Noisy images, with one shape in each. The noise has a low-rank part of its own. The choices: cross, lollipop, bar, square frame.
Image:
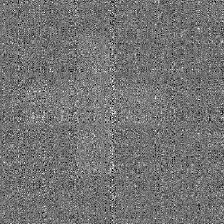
cross
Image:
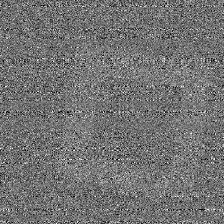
square frame
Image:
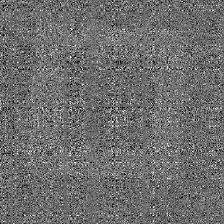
square frame
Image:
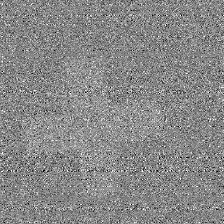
cross
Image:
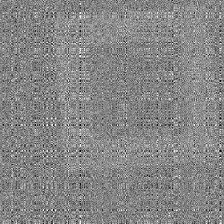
square frame
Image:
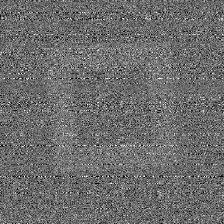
square frame
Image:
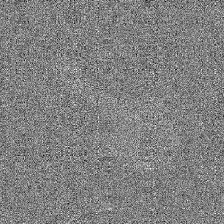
lollipop
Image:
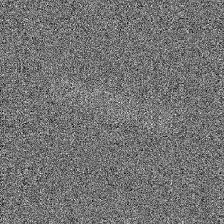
bar
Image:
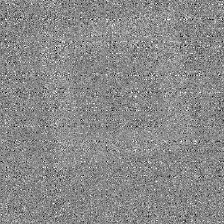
square frame
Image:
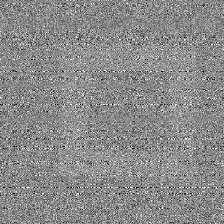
square frame
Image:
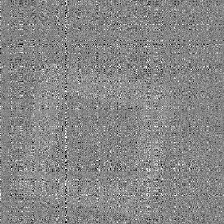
square frame
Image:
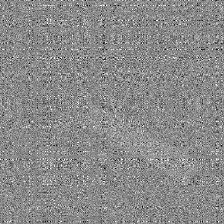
bar
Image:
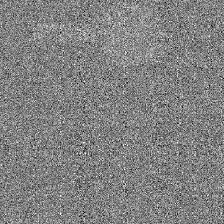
lollipop
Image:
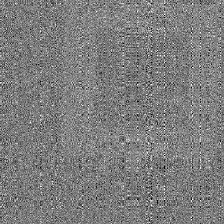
square frame
